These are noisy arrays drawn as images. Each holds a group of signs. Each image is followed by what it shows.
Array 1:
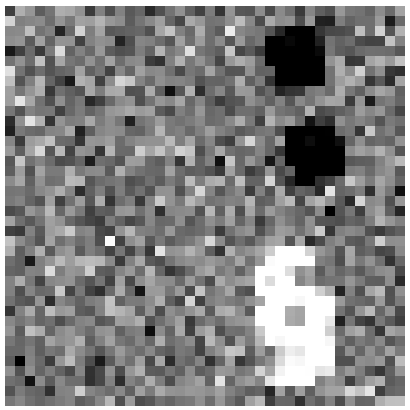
top right: dark colon; bottom right: light section sign
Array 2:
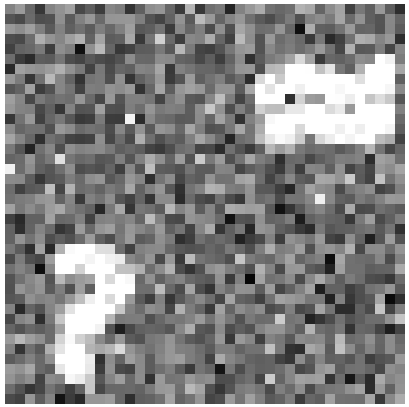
top right: light approximately sign; bottom left: light question mark
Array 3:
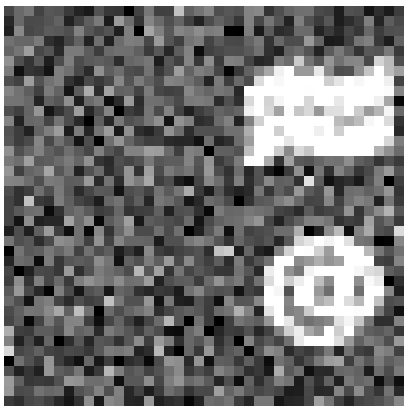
top right: light approximately sign; bottom right: light at sign
